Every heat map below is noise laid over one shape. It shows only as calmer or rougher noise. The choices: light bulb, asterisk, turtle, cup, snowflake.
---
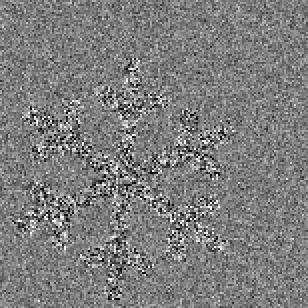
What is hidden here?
rough snowflake
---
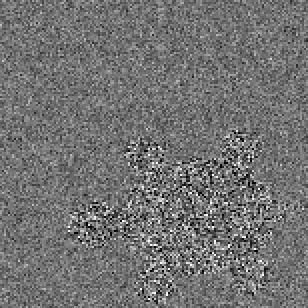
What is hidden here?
rough turtle
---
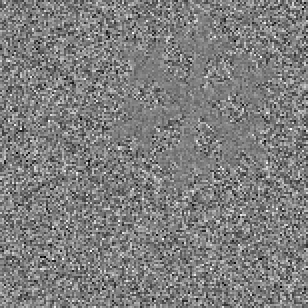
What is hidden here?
calm snowflake
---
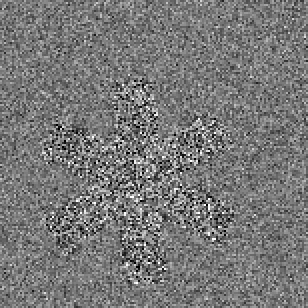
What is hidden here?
rough asterisk
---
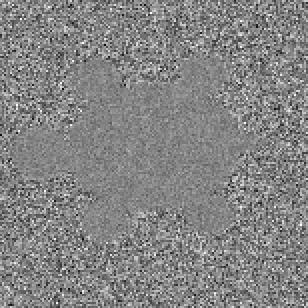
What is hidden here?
calm turtle
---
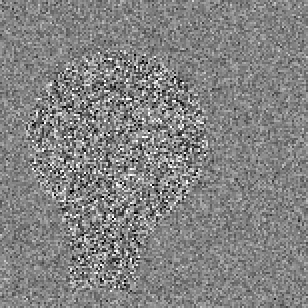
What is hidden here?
rough light bulb
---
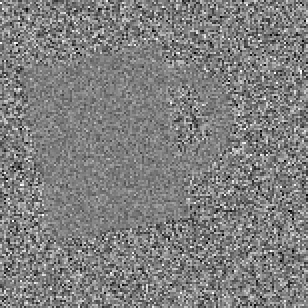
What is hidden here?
calm cup
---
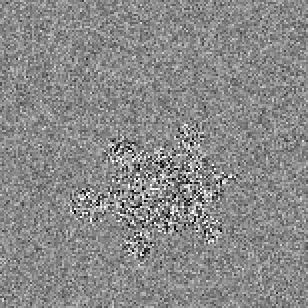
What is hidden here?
rough turtle
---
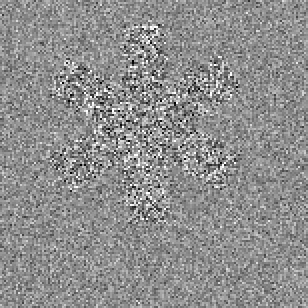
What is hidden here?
rough asterisk
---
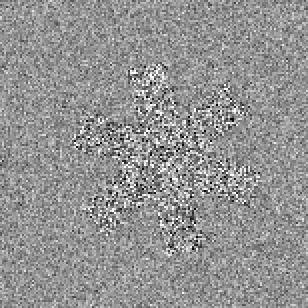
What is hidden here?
rough asterisk
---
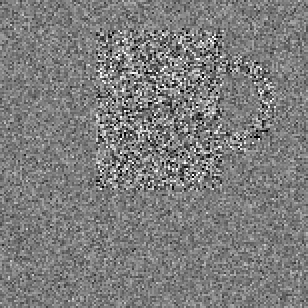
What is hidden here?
rough cup
